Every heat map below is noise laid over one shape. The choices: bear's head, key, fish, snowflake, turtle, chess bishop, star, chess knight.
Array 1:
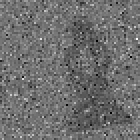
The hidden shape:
chess bishop
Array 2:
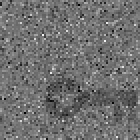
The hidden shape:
key
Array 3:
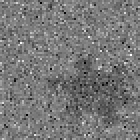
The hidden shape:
turtle
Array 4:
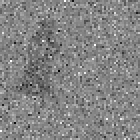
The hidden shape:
chess bishop
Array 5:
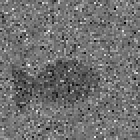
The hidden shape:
fish
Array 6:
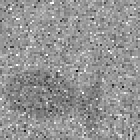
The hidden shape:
fish
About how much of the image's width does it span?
two thirds
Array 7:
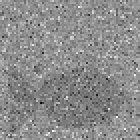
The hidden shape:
fish
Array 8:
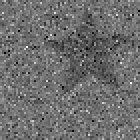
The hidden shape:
star
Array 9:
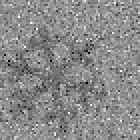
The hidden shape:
snowflake
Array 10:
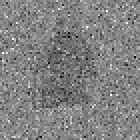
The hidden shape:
chess knight
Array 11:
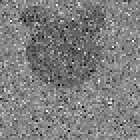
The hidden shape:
bear's head
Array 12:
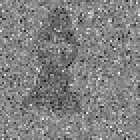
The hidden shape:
chess bishop
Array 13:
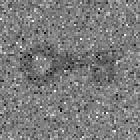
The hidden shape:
key
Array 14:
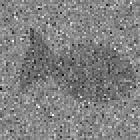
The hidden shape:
fish
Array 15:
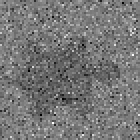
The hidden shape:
turtle
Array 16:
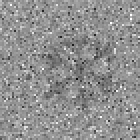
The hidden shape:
snowflake
